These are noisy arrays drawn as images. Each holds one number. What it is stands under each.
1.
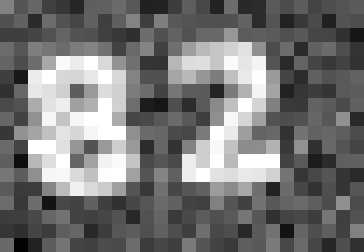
82
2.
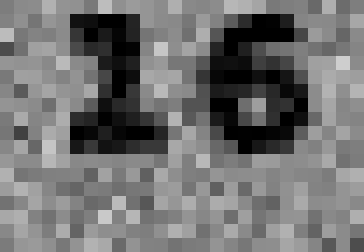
16
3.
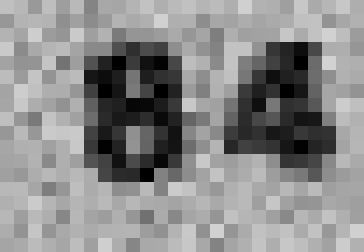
84
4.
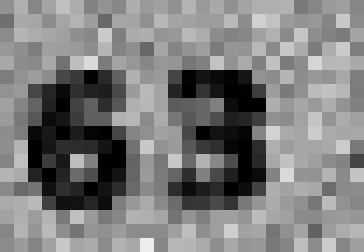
63
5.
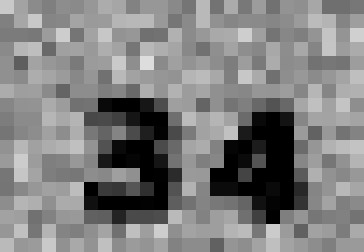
34
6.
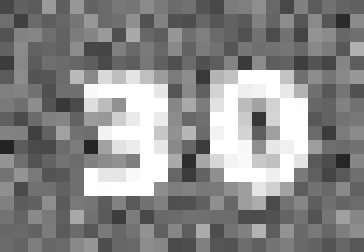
30
